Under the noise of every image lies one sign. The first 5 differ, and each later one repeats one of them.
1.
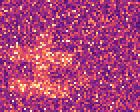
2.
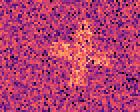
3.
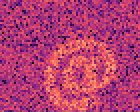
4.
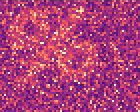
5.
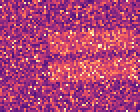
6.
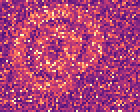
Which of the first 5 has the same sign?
3
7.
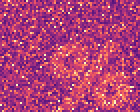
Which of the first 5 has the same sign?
4
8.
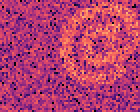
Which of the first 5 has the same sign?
3
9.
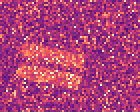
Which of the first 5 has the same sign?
5
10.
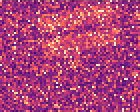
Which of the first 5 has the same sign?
5
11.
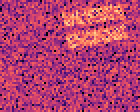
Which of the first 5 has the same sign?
5
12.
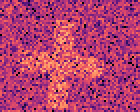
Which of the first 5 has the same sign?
2
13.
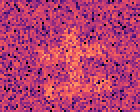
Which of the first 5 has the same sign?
1
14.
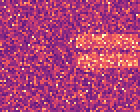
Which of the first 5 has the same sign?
5
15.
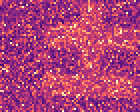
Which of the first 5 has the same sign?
1
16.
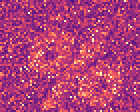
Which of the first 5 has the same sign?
4
